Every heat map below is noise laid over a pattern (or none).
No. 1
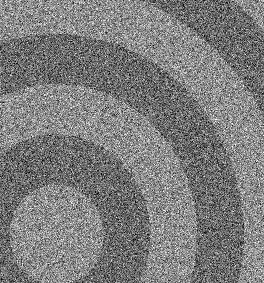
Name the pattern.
rings round one point
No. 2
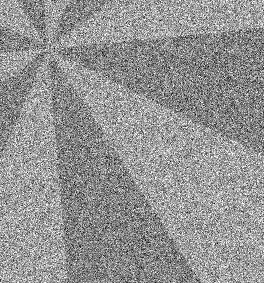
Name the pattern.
spokes from one point
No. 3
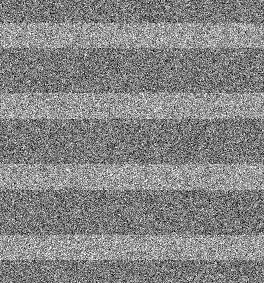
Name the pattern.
horizontal stripes
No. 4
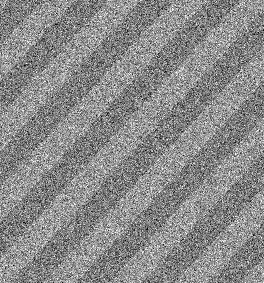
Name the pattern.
diagonal stripes
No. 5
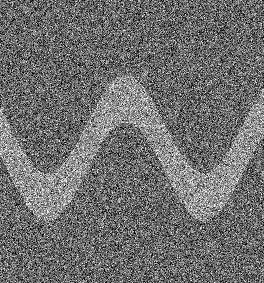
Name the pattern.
a wavy band
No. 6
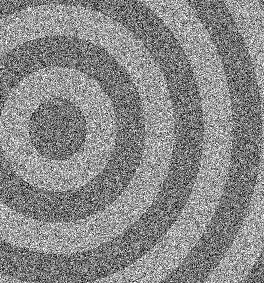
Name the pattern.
rings round one point
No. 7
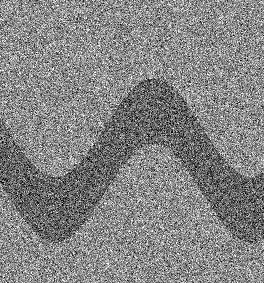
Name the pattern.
a wavy band
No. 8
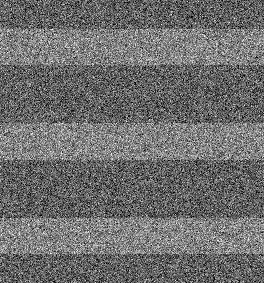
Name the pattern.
horizontal stripes
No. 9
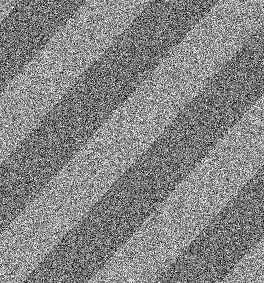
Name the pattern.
diagonal stripes
